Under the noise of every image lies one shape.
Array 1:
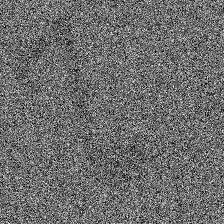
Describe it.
dark musical note
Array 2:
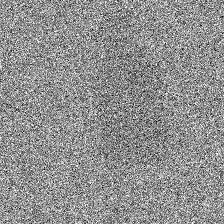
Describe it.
dark bottle
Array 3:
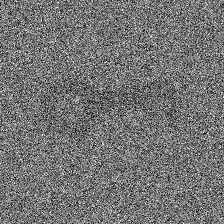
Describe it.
dark key
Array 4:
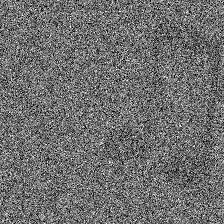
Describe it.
dark pair of musical notes
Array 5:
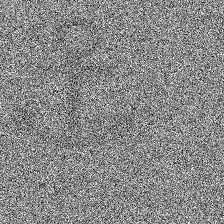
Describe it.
dark anchor
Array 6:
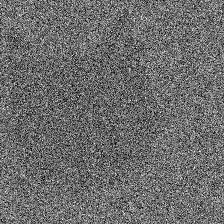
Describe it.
dark cat's head
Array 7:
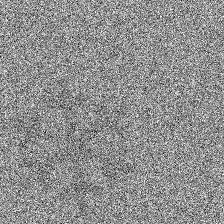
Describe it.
dark snowflake
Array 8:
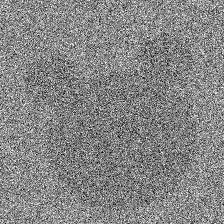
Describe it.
dark bear's head
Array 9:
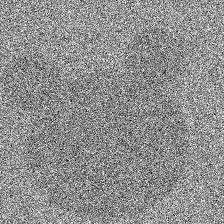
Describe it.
dark bear's head
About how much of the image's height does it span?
nearly all
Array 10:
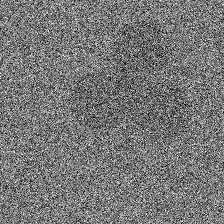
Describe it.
dark club
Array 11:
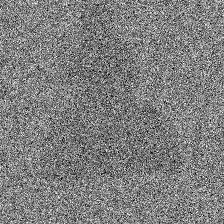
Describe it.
dark chess pawn
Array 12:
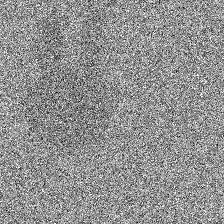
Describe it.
dark rabbit's head
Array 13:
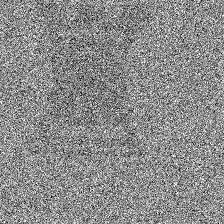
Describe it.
dark chess rook
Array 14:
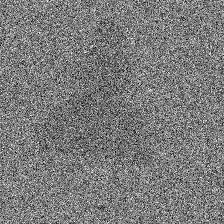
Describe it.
dark chess pawn
